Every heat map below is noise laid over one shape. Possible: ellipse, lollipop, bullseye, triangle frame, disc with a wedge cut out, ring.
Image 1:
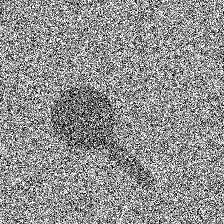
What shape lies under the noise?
lollipop
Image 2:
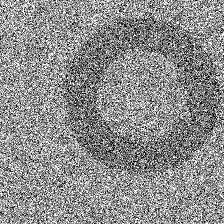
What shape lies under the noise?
ring
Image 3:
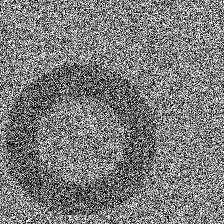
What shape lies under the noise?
ring
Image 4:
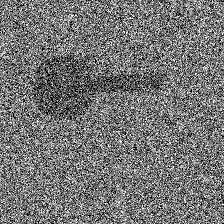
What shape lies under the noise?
lollipop
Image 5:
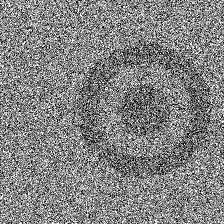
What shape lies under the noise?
bullseye
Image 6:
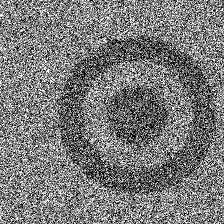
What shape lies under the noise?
bullseye
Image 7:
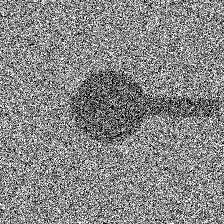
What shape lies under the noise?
lollipop
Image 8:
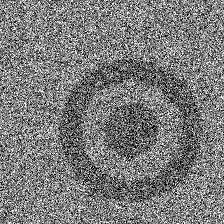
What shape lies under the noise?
bullseye
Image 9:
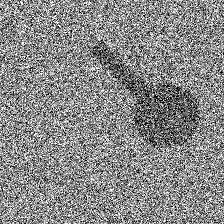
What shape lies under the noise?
lollipop
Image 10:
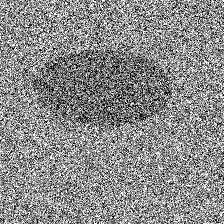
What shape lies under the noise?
ellipse
